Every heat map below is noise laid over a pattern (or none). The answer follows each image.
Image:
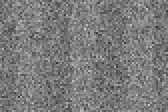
vertical stripes
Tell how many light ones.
3
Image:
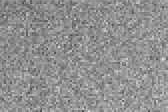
a smooth slope
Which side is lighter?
bottom right
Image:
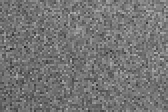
a smooth slope
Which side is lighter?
top right
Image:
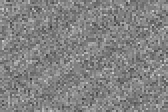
diagonal stripes
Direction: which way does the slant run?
bottom left to top right
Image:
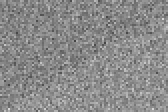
a sharp edge
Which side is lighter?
bottom right
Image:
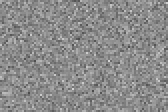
only noise
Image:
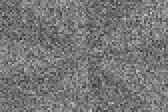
spokes from one point
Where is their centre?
centre
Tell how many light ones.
5
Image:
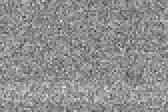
one horizontal stripe
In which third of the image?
bottom
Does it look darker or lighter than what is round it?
lighter
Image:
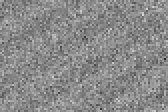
diagonal stripes
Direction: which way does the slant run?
bottom left to top right
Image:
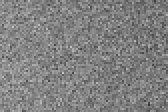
a smooth slope
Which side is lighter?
left
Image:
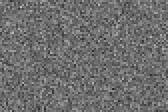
only noise
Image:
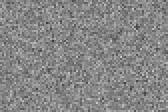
only noise
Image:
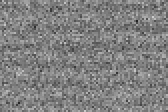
horizontal stripes
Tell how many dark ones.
6
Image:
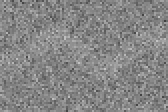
a wavy band
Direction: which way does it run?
left to right
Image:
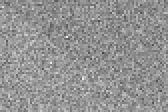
a sharp edge
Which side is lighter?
bottom left
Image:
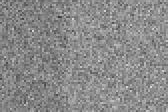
a sharp edge
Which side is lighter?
right
